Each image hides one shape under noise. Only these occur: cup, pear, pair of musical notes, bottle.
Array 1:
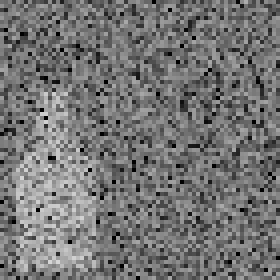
light bottle
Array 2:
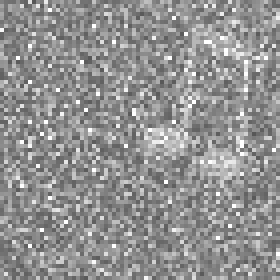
light pair of musical notes
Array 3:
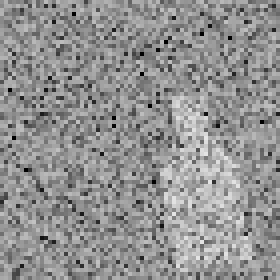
light bottle
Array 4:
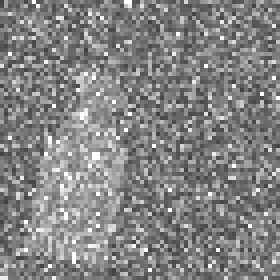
light bottle
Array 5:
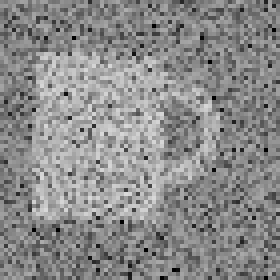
light cup
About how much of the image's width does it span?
two thirds
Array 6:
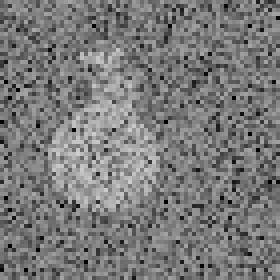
light pear
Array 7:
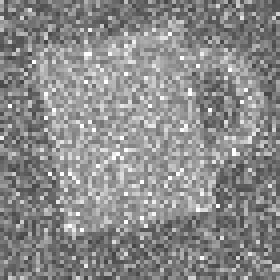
light cup
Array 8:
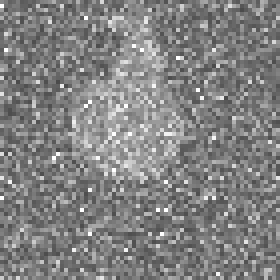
light pear
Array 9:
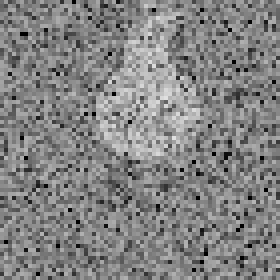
light pear
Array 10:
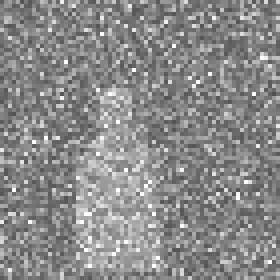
light bottle
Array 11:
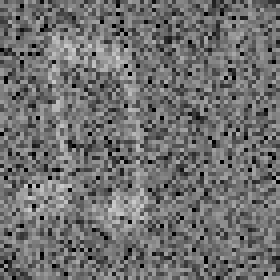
light pair of musical notes
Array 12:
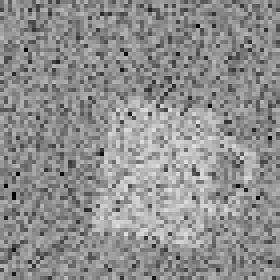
light cup
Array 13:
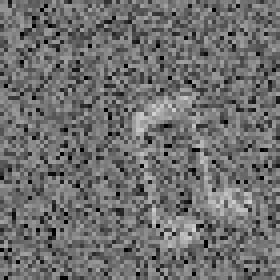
light pair of musical notes
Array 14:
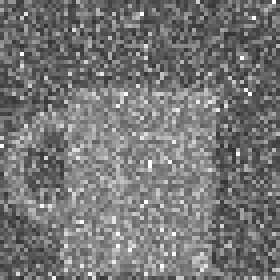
light cup
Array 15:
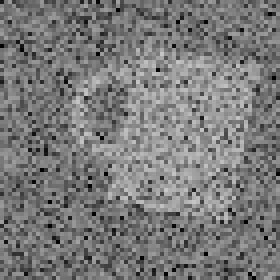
light cup
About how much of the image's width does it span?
two thirds
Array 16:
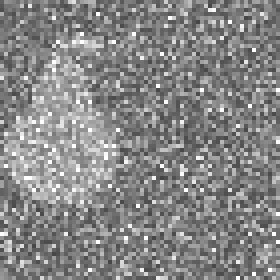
light pear
